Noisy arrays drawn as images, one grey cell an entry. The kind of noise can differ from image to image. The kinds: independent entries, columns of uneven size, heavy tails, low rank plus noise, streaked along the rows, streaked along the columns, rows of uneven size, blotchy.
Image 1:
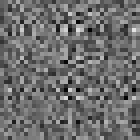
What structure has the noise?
low rank plus noise
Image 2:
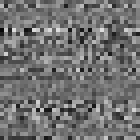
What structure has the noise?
rows of uneven size
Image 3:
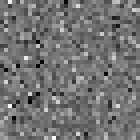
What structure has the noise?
heavy tails
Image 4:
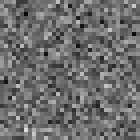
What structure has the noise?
independent entries
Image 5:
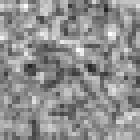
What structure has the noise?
blotchy
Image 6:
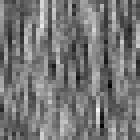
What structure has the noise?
streaked along the columns
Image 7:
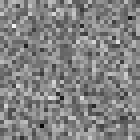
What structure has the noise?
independent entries
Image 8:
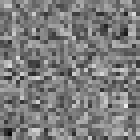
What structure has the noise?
low rank plus noise
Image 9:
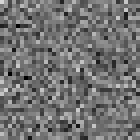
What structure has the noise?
low rank plus noise
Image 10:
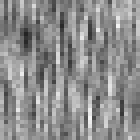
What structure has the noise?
streaked along the columns
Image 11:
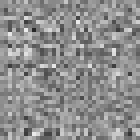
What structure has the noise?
low rank plus noise
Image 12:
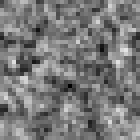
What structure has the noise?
blotchy
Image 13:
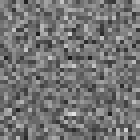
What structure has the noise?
low rank plus noise
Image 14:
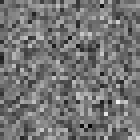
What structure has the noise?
low rank plus noise
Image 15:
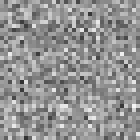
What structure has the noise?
low rank plus noise
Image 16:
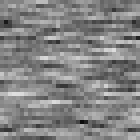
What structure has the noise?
streaked along the rows
